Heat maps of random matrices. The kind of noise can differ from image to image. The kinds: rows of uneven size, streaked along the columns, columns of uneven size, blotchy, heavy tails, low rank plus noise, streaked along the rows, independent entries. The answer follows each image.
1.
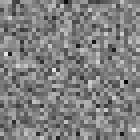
independent entries
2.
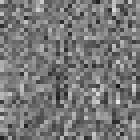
low rank plus noise
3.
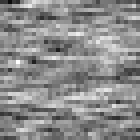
streaked along the rows
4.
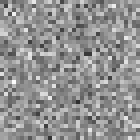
independent entries
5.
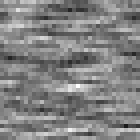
streaked along the rows
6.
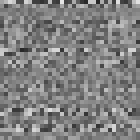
rows of uneven size
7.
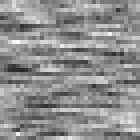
streaked along the rows
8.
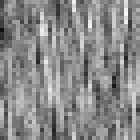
streaked along the columns
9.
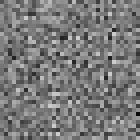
low rank plus noise
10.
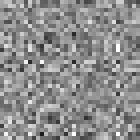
low rank plus noise
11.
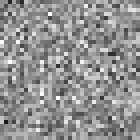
independent entries
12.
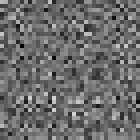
low rank plus noise
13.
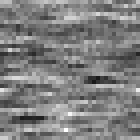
streaked along the rows
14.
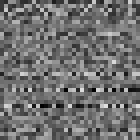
rows of uneven size
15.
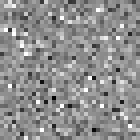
heavy tails
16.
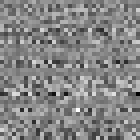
rows of uneven size
